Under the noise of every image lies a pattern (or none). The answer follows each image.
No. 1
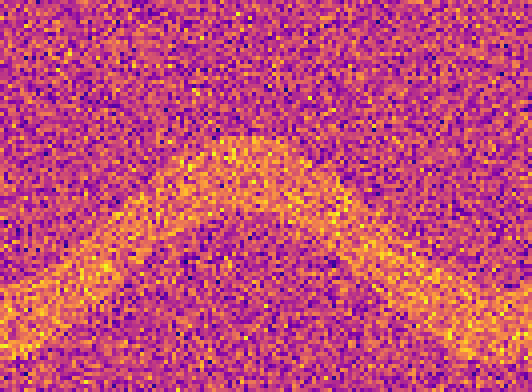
a wavy band
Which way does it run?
left to right
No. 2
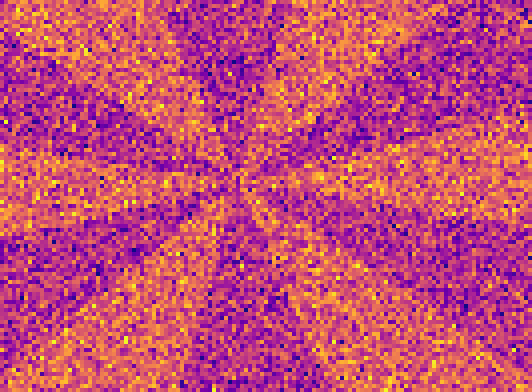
spokes from one point
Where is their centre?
centre
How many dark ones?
6
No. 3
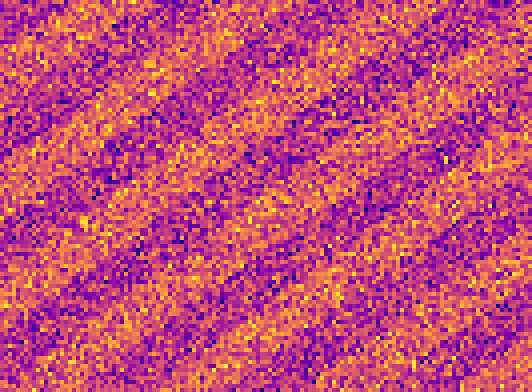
diagonal stripes
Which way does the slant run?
bottom left to top right
